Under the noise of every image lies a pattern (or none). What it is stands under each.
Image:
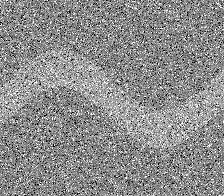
a wavy band
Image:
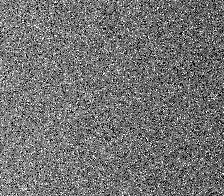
a smooth slope
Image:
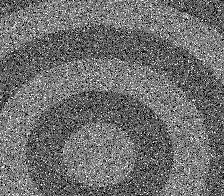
rings round one point
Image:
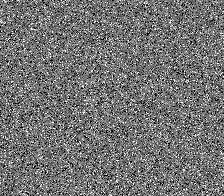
only noise
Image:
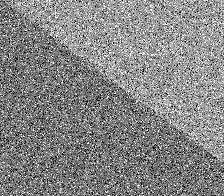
a sharp edge
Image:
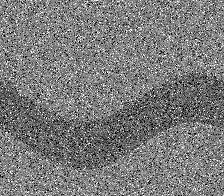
a wavy band
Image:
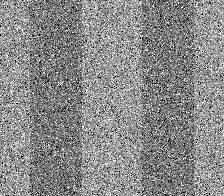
vertical stripes
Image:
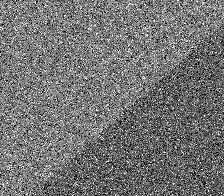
a sharp edge
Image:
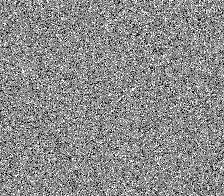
only noise
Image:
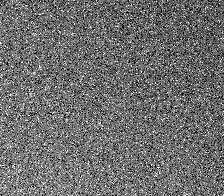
a smooth slope
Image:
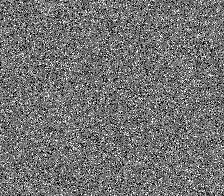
only noise
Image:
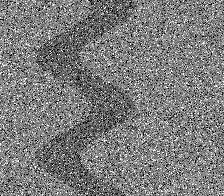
a wavy band
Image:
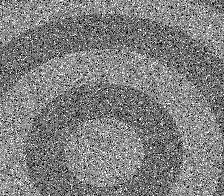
rings round one point
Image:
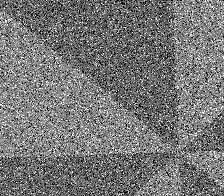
spokes from one point
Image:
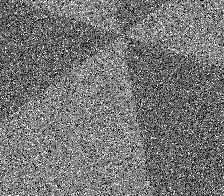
spokes from one point
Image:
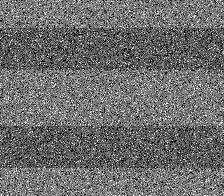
horizontal stripes
